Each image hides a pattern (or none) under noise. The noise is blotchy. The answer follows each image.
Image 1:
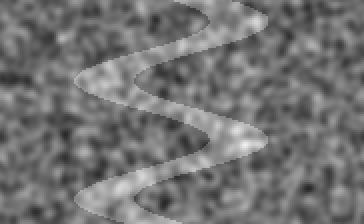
a wavy band
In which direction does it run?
top to bottom
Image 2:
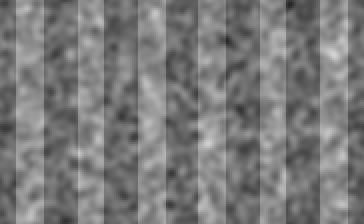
vertical stripes
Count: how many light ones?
6
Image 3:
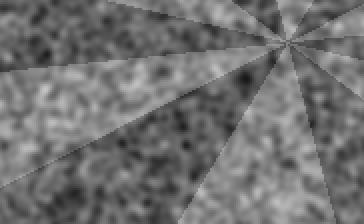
spokes from one point
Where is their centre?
top right
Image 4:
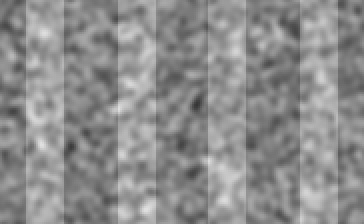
vertical stripes
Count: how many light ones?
4
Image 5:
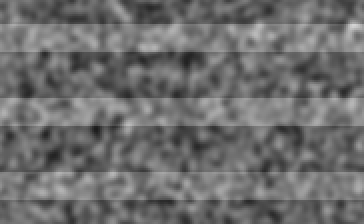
horizontal stripes
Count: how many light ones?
3
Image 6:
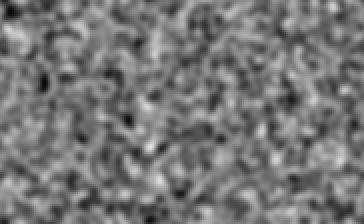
only noise
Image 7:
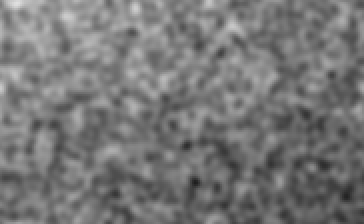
a smooth slope
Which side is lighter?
top left
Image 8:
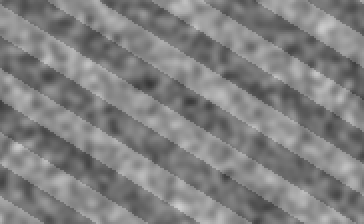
diagonal stripes
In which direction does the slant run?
top left to bottom right
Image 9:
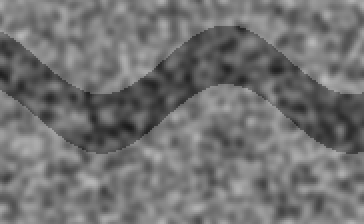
a wavy band
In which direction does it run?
left to right
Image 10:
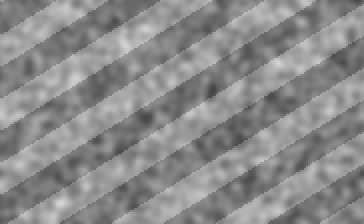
diagonal stripes
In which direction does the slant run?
bottom left to top right
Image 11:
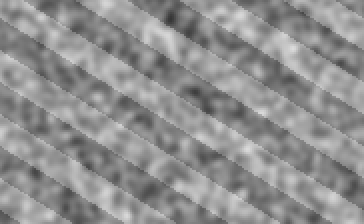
diagonal stripes
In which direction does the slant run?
top left to bottom right
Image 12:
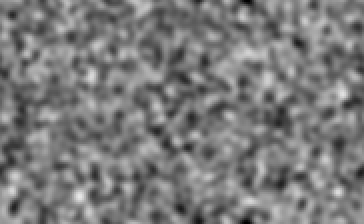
only noise
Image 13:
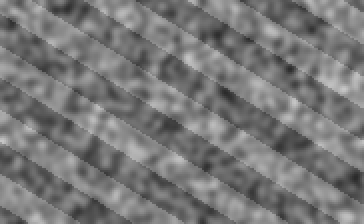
diagonal stripes
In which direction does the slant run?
top left to bottom right
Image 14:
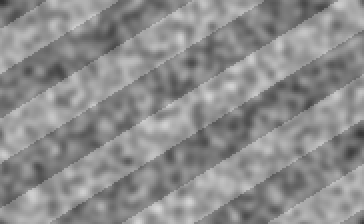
diagonal stripes
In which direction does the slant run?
bottom left to top right
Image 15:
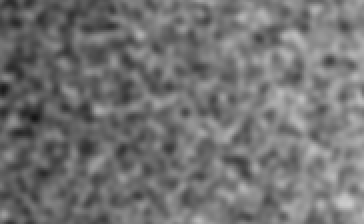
a smooth slope
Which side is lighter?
right
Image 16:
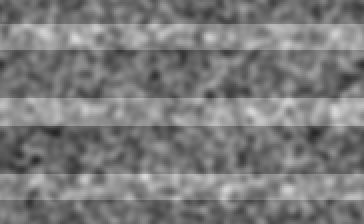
horizontal stripes
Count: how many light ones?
3
